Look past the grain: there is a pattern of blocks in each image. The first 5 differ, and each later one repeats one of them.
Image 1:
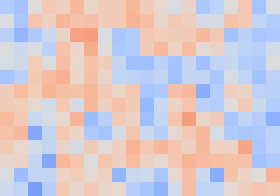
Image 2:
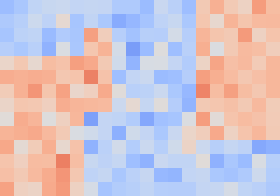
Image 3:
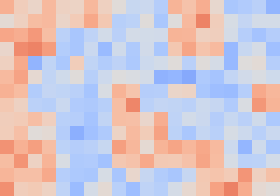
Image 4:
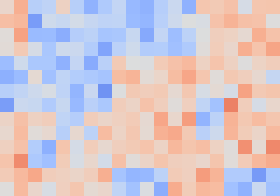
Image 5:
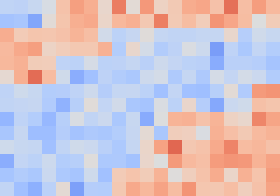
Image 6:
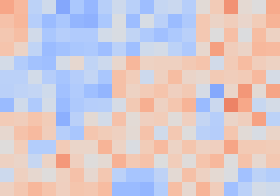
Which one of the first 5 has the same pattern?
4
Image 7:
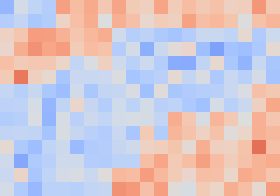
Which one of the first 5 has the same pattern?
5
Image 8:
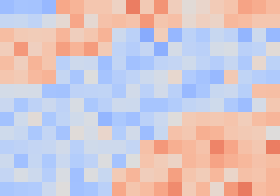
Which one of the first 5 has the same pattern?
5
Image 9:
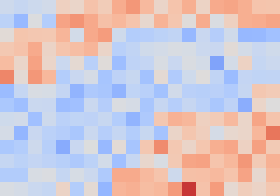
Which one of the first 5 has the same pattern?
5
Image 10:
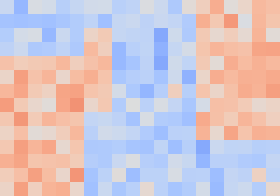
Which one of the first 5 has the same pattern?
2
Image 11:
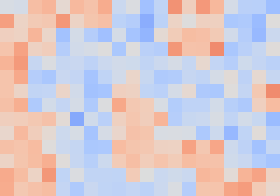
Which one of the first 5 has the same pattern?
3
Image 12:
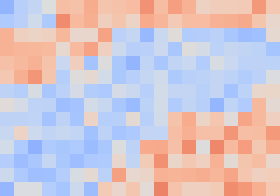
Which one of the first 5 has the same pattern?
5
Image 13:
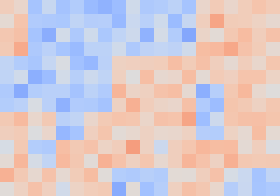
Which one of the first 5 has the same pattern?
4
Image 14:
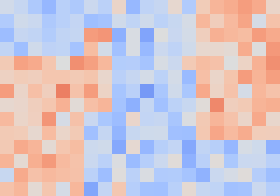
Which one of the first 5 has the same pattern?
2
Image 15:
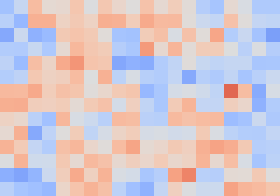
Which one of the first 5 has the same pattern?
1
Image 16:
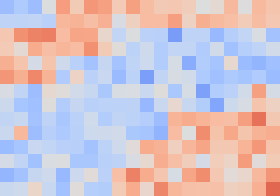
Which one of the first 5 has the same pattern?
5
